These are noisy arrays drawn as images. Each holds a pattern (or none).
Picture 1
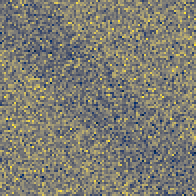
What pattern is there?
a diagonal band
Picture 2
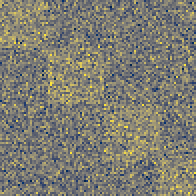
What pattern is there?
blocks along the diagonal
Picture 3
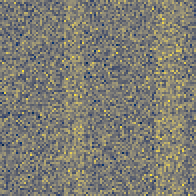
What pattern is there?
bands of columns
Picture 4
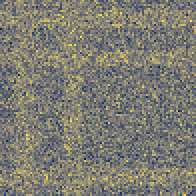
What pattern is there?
bands of rows crossing bands of columns
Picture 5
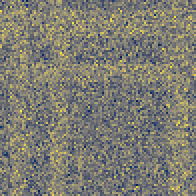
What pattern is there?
bands of rows crossing bands of columns
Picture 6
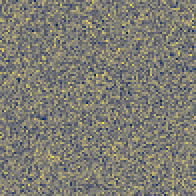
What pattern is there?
only noise
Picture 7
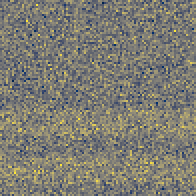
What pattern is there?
bands of rows
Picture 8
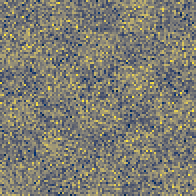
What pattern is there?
a checkerboard
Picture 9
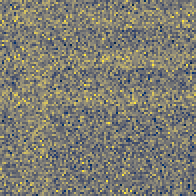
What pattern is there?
bands of rows crossing bands of columns
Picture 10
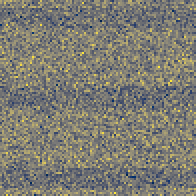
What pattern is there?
bands of rows
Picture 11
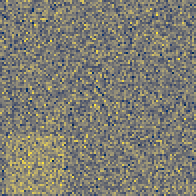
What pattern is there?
one block
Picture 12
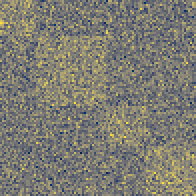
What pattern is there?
blocks along the diagonal
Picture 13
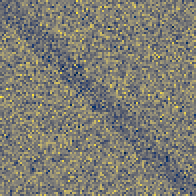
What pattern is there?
a diagonal band
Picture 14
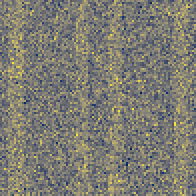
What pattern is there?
bands of columns
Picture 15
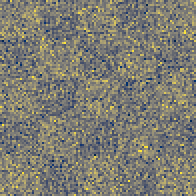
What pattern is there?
a checkerboard
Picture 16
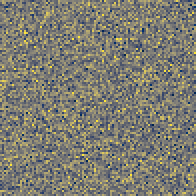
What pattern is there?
only noise
